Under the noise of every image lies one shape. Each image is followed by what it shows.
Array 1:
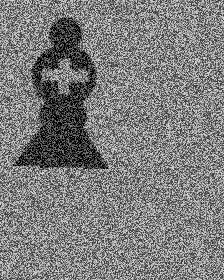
chess bishop
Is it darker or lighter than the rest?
darker
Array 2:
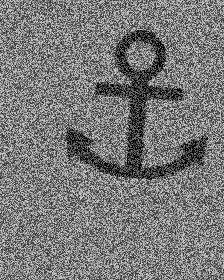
anchor
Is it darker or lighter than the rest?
darker
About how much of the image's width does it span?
two thirds
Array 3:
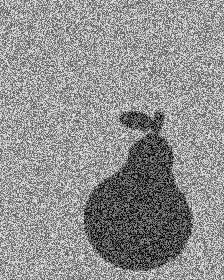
pear
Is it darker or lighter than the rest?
darker
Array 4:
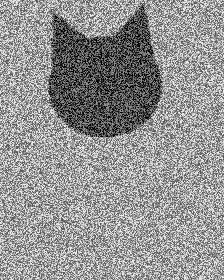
cat's head
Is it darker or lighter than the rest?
darker
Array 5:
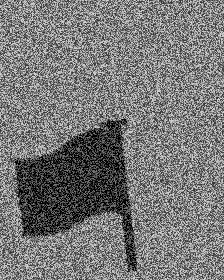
flag
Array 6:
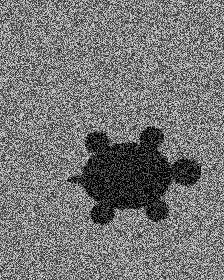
turtle
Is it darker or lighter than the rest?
darker
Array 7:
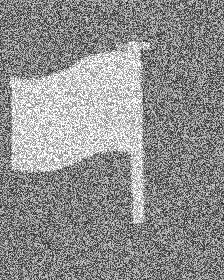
flag
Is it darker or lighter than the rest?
lighter
